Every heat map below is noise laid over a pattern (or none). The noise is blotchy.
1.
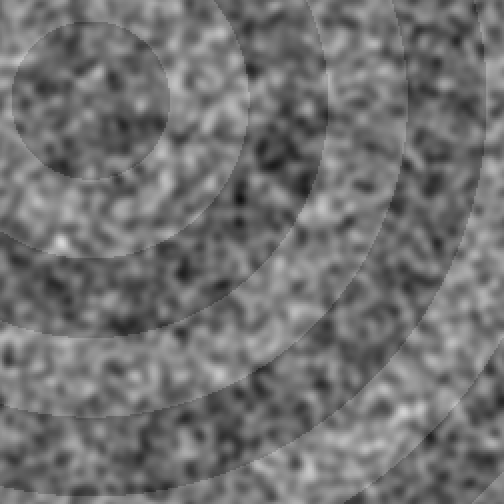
rings round one point
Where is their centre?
top left
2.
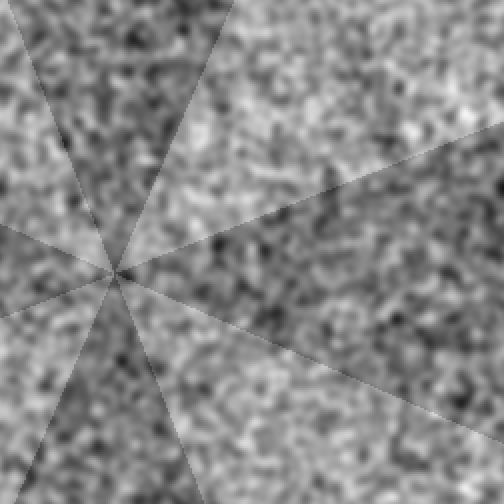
spokes from one point
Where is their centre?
middle left
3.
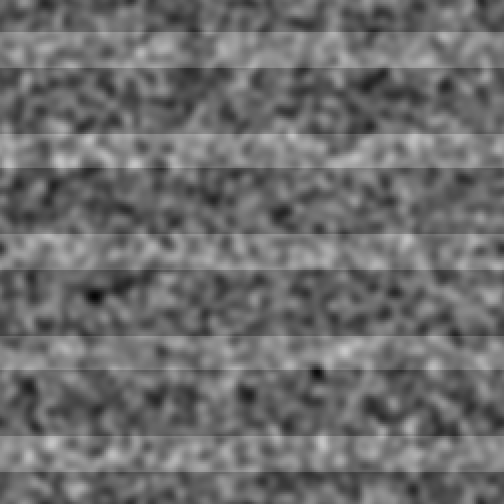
horizontal stripes
